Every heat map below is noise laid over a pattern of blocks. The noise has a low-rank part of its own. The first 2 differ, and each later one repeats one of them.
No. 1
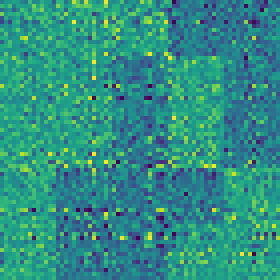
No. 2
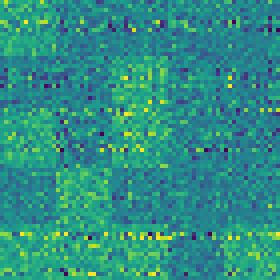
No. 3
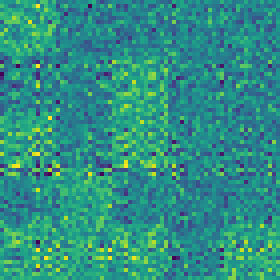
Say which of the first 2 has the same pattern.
2
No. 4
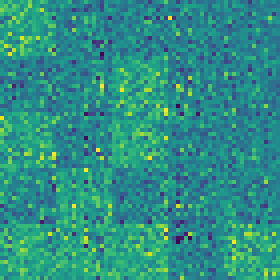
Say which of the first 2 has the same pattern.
2
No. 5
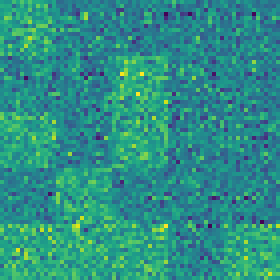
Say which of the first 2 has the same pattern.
2
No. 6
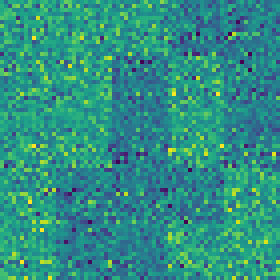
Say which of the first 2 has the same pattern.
1
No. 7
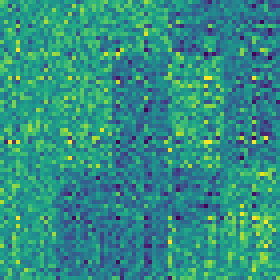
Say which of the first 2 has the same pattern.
1
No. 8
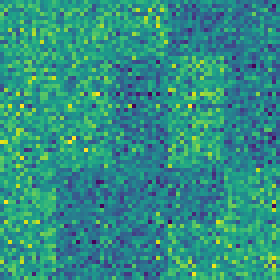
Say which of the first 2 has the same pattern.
1
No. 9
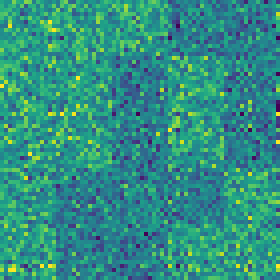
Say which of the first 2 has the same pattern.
1
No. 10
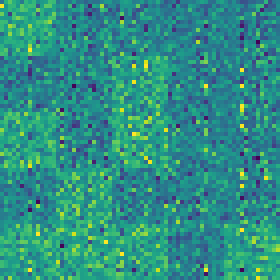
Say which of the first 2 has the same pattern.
2
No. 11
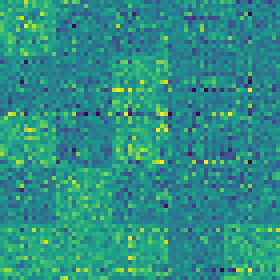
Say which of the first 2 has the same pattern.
2
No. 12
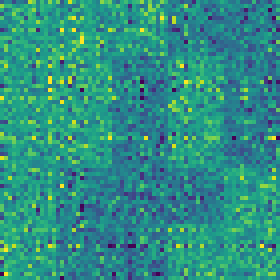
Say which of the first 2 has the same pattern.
1
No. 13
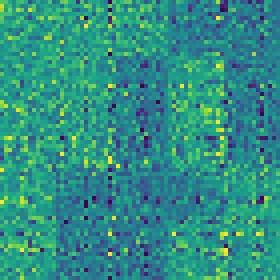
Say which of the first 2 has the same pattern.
1
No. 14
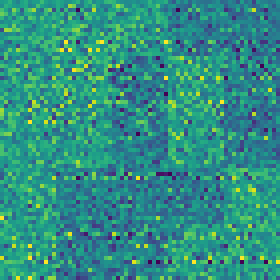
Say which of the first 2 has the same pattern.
1
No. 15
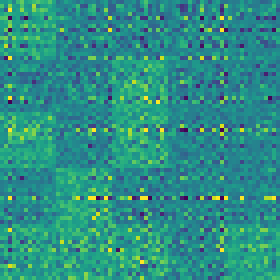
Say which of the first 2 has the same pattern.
2
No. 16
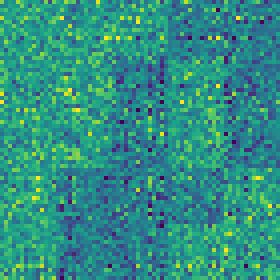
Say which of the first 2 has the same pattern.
1
